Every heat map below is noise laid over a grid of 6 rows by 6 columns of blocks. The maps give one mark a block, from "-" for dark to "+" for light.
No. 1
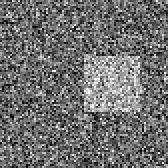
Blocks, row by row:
- - - - - -
- - - - - -
- - - + + -
- - - + + -
- - - - - -
- - - - - -
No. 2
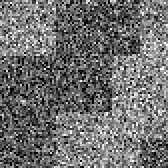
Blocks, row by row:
+ + - - - +
+ + - - - +
- - - - + +
- - - - + +
- - + + + +
- - + + + -
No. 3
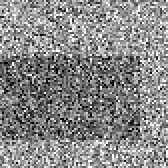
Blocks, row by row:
+ + + + + +
+ + + + + +
- - - - - +
- - - - - +
- - - - - +
+ + + + + +
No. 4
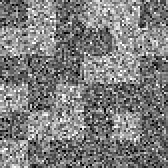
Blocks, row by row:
- + - + + -
+ + - - + +
- - - + + -
+ - + - - -
- + + - + -
+ - - - - -
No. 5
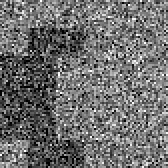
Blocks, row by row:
+ + + + + +
+ - - + + +
- - + + + +
- - + + + +
- - + + + +
+ - - + + +
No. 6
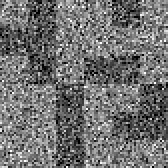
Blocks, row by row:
+ - + + - +
- - + + + +
+ - + - - +
+ + - + + -
+ + - + - -
+ + - + + +
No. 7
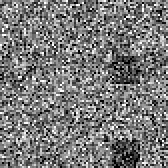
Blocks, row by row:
+ + + + + +
+ + + + + +
+ + + + - +
+ + + + + +
+ + + + + +
+ + + + - +
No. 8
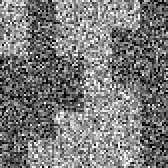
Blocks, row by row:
+ - + + + -
+ - + + - -
- - - + - -
- - - + + -
- - + + + -
- + + + + -
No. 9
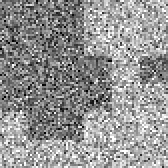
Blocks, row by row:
- - - + + +
- - - + + +
- - - - + -
- - - - + +
+ - - + + +
+ + + + + +
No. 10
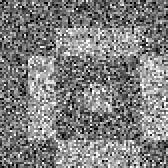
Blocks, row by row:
- - - - - -
- - + + + -
- + - - - +
- + - + - +
- + - - - +
- - + + + -
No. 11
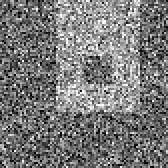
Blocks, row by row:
- - + + + -
- - + + + -
- - + - + -
- - + + + -
- - - - - -
- - - - - -
